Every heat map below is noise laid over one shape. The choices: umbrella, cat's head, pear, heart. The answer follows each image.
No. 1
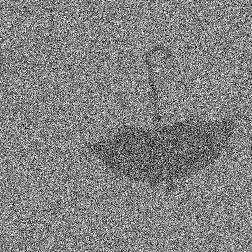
umbrella
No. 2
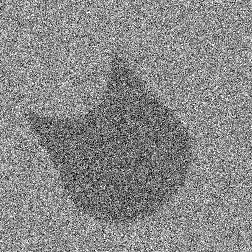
cat's head
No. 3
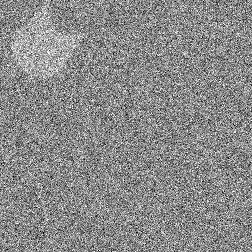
cat's head
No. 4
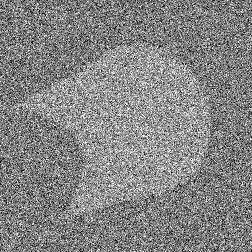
cat's head
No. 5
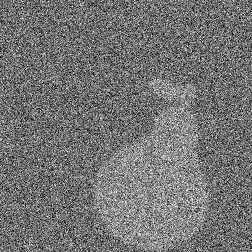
pear
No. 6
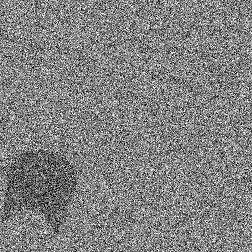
cat's head
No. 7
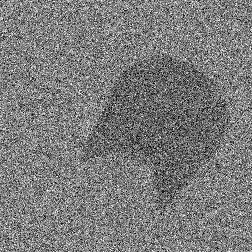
cat's head
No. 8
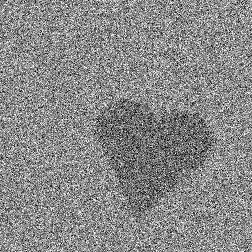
heart
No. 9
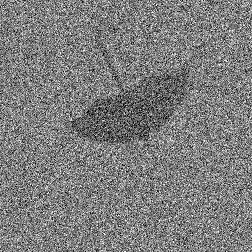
umbrella
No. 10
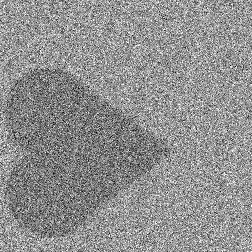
heart
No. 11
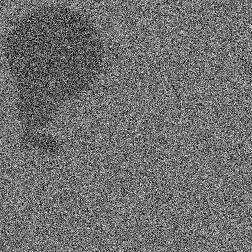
pear
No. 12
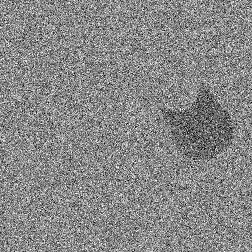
cat's head
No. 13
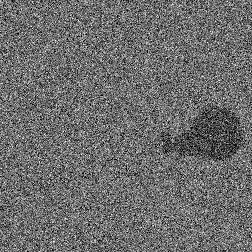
pear
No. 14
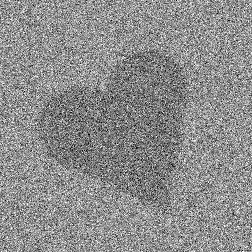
heart
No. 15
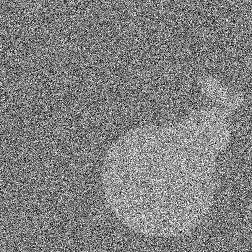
pear
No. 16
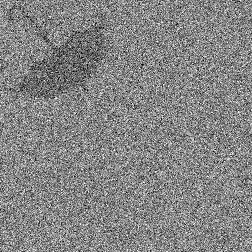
umbrella
